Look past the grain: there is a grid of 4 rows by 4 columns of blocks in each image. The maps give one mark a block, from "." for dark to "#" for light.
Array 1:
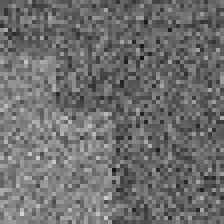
. . . .
# . . .
# # . .
# # . .
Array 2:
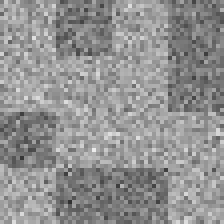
# . # .
# # # .
. # # #
# . . #
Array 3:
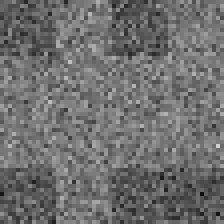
. # . #
# # # #
# # # #
. # . .
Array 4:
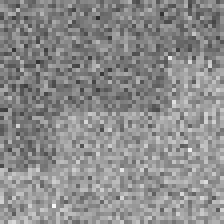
. . . .
. . . #
. # # #
# # # #
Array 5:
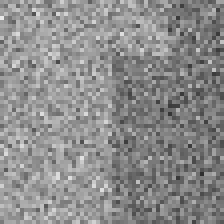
# # # .
# # . .
# # . .
# # . .
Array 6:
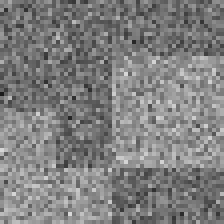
. . . .
. . # #
# . # #
# # . .
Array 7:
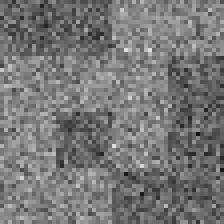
. . # #
# # # .
# . # .
# # . .
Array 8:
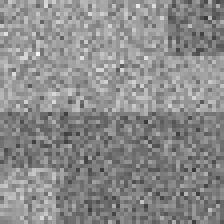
# # # .
# # # #
. . . .
# . . .
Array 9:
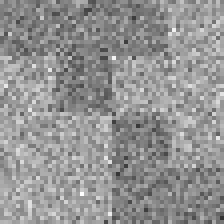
. . . #
# . # #
# # . #
# # . .
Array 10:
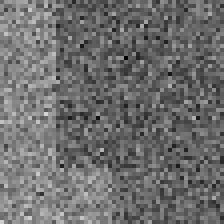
# . . .
# . . .
# . . .
# # . .
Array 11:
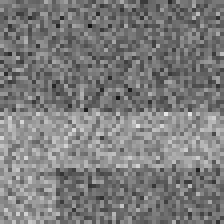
. . . .
. . . .
# # # #
# . . .
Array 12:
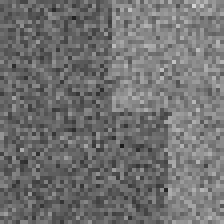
. . # #
. . # #
. . . #
. . . #
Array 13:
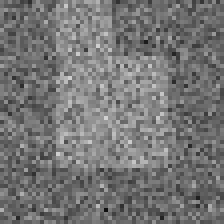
. # . .
. # # .
. # # .
. . . .
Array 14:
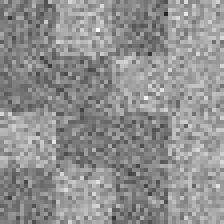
. # . #
. . # #
# . . #
. # . #
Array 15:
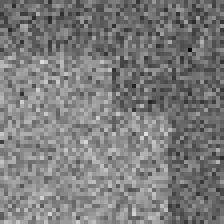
. . . .
# # . .
# # # .
# # # .
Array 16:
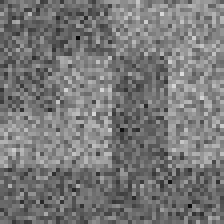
. . # #
. # . #
# # . #
. . . .
